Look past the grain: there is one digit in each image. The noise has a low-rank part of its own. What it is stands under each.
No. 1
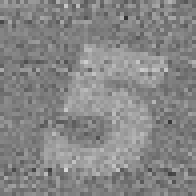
5
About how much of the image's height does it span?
two thirds
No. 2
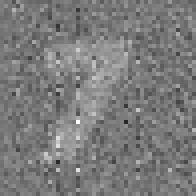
7
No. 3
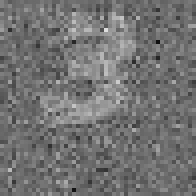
3
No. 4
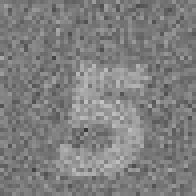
5
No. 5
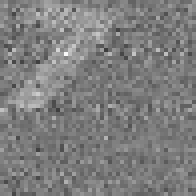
7
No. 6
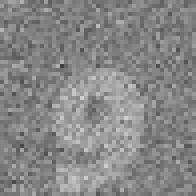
9
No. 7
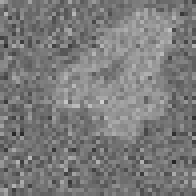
4
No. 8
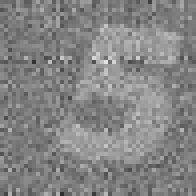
5
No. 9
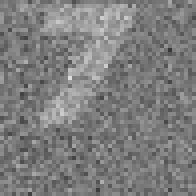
7
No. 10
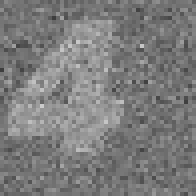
4
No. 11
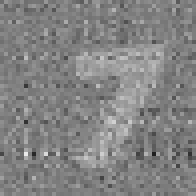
7
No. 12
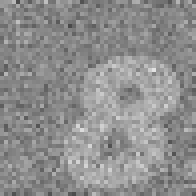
8
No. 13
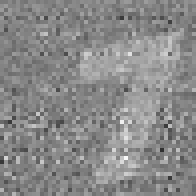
7
